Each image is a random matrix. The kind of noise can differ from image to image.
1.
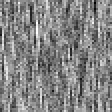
streaked along the columns
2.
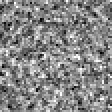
blotchy
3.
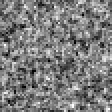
blotchy
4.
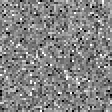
heavy tails
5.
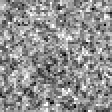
blotchy
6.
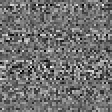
rows of uneven size
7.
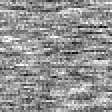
streaked along the rows
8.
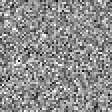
independent entries
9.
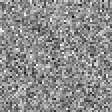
independent entries
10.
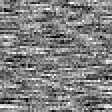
streaked along the rows
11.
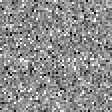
heavy tails
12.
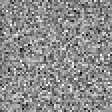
independent entries
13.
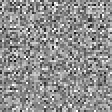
low rank plus noise
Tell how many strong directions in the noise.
three or four
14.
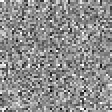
low rank plus noise
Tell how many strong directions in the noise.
one
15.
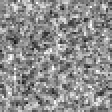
blotchy
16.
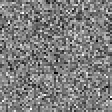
independent entries
